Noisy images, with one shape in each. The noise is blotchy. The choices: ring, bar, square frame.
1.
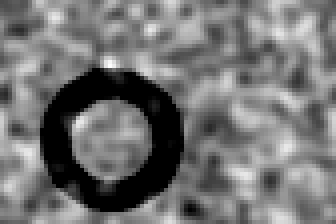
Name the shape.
ring
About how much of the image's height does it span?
two thirds
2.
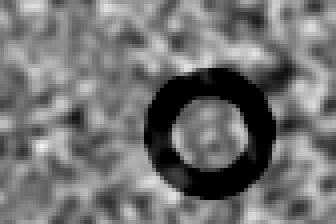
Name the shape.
ring
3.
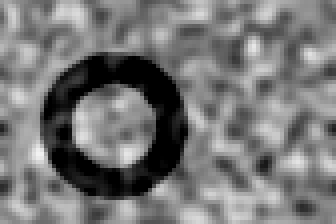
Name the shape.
ring
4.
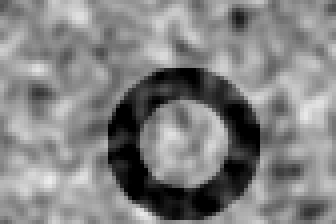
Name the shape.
ring
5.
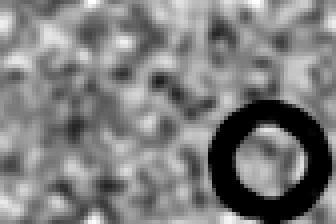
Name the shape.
ring
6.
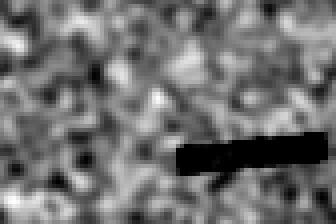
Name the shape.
bar
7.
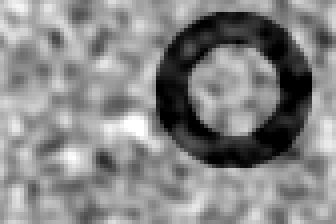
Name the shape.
ring
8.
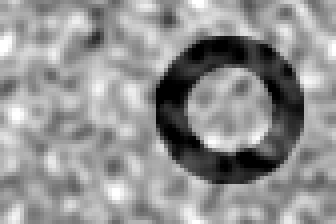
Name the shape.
ring
